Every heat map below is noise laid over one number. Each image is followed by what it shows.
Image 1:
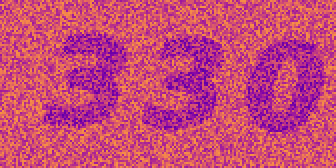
330
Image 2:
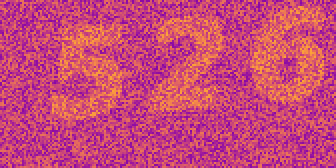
526
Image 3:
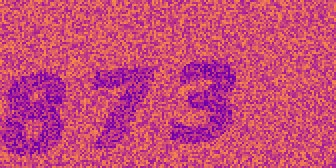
873
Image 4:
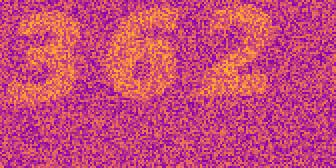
362
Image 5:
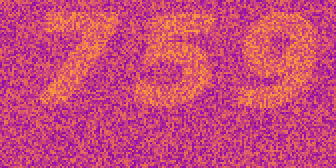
759
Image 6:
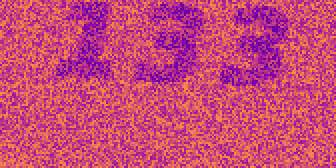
133
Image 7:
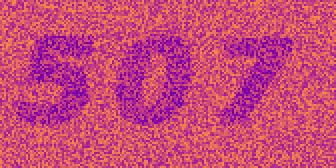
507
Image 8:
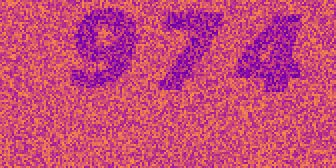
974
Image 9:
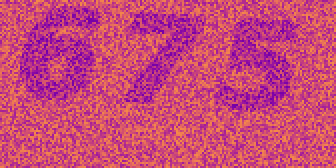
675
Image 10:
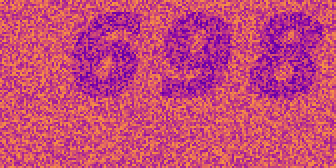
698
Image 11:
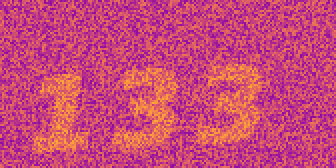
133
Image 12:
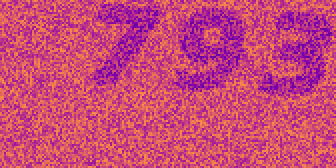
793
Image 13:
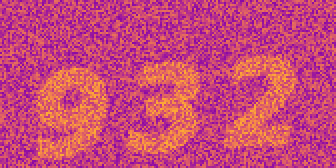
932
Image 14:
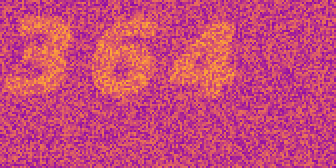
364
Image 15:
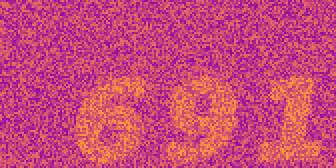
691
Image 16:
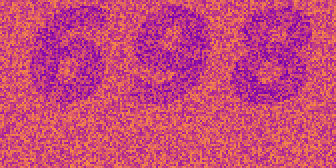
698
